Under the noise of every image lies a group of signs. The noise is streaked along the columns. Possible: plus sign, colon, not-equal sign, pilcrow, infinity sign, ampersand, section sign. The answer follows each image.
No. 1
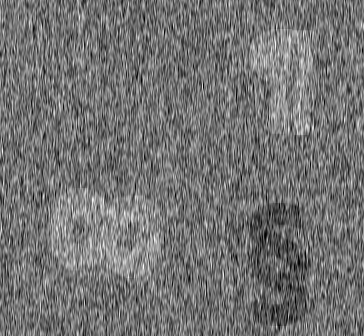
top right: light pilcrow; bottom left: light infinity sign; bottom right: dark section sign
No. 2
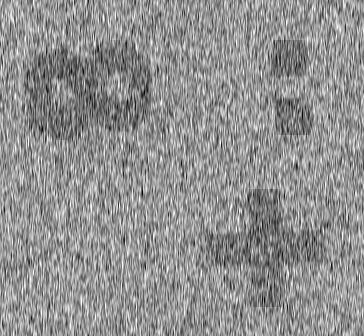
top left: dark infinity sign; top right: dark colon; bottom right: dark plus sign
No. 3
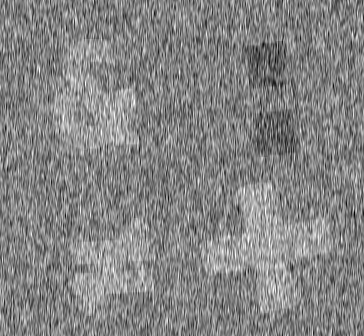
top left: light ampersand; top right: dark colon; bottom left: light not-equal sign; bottom right: light plus sign
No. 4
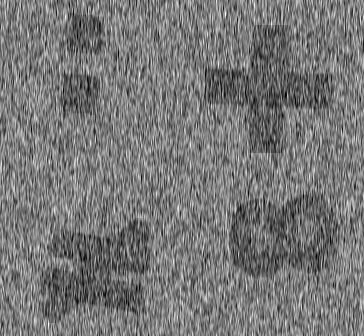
top left: dark colon; top right: dark plus sign; bottom left: dark not-equal sign; bottom right: dark infinity sign
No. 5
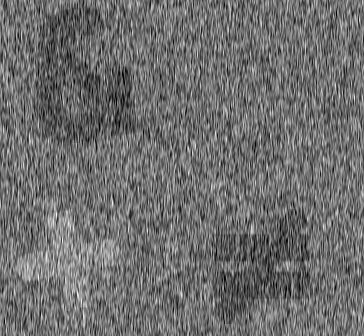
top left: dark ampersand; bottom left: light plus sign; bottom right: dark not-equal sign
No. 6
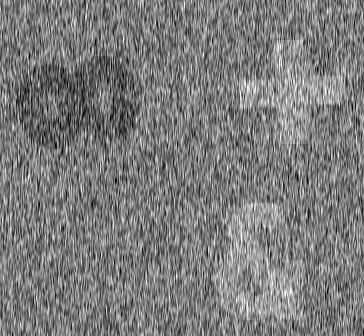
top left: dark infinity sign; top right: light plus sign; bottom right: light ampersand
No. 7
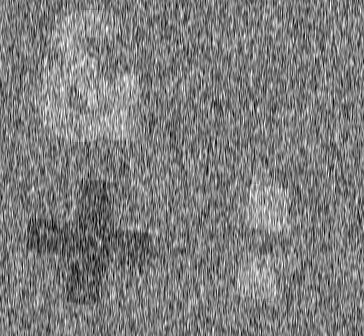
top left: light ampersand; bottom left: dark plus sign; bottom right: light colon
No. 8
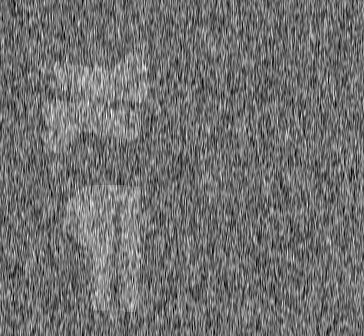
top left: light not-equal sign; bottom left: light pilcrow
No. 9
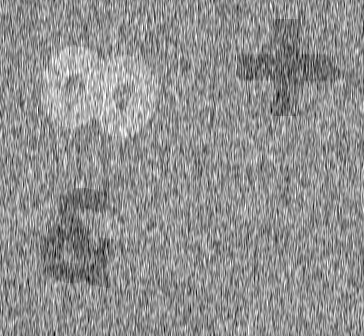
top left: light infinity sign; top right: dark plus sign; bottom left: dark ampersand
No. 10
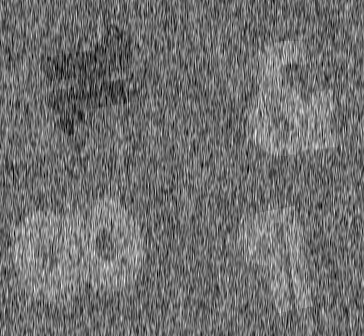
top left: dark not-equal sign; top right: light ampersand; bottom left: light infinity sign; bottom right: light pilcrow
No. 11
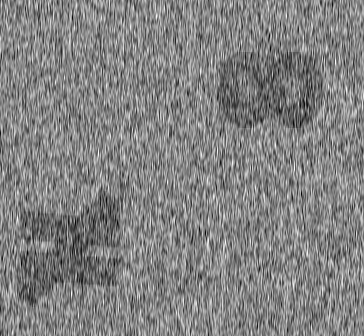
top right: dark infinity sign; bottom left: dark not-equal sign
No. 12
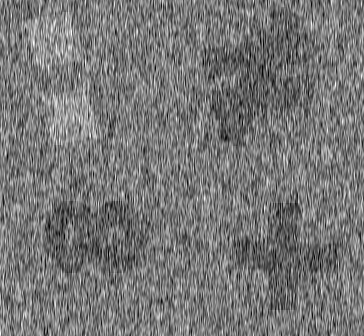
top left: light colon; top right: dark not-equal sign; bottom left: dark infinity sign; bottom right: dark plus sign
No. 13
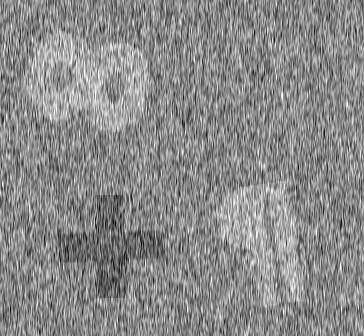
top left: light infinity sign; bottom left: dark plus sign; bottom right: light pilcrow
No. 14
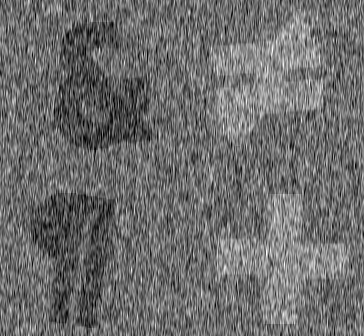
top left: dark ampersand; top right: light not-equal sign; bottom left: dark pilcrow; bottom right: light plus sign
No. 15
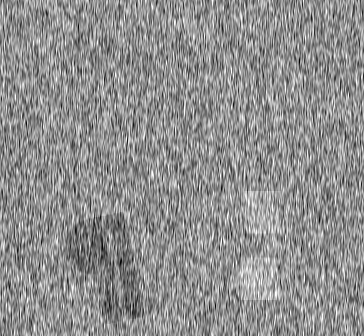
bottom left: dark pilcrow; bottom right: light colon
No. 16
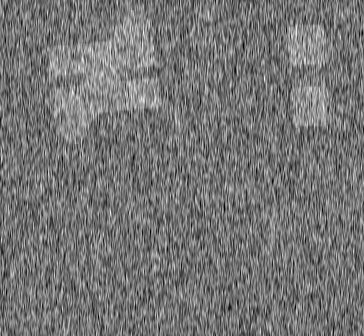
top left: light not-equal sign; top right: light colon
